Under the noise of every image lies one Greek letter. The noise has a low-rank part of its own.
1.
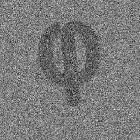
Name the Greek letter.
phi
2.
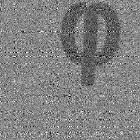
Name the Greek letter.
phi
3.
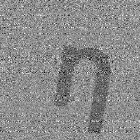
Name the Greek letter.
eta
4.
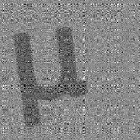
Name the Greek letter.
mu
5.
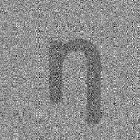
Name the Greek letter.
eta
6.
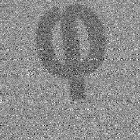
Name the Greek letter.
phi
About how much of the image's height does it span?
two thirds
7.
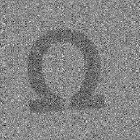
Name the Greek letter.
omega
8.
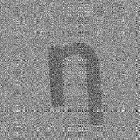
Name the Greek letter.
eta
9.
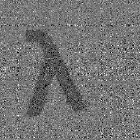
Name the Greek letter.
lambda
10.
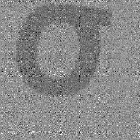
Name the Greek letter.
sigma
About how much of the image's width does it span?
two thirds
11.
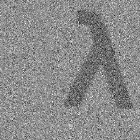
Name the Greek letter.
lambda
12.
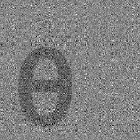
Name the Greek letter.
theta
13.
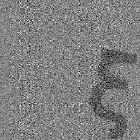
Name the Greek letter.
xi
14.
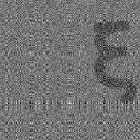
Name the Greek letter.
xi
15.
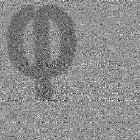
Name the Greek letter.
phi
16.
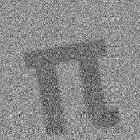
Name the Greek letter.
pi
